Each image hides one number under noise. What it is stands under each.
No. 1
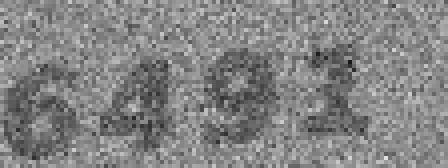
6491
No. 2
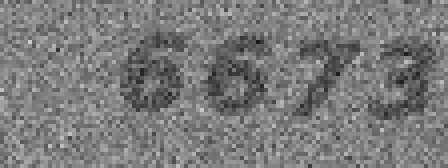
6673
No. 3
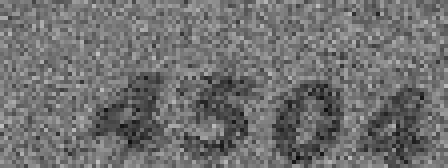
4504
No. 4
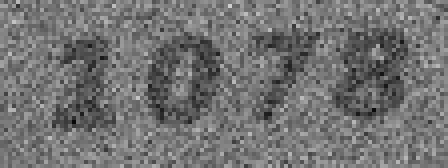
1078
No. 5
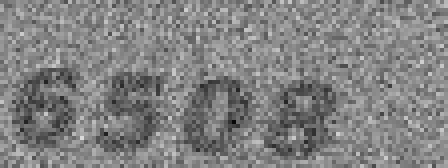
6508
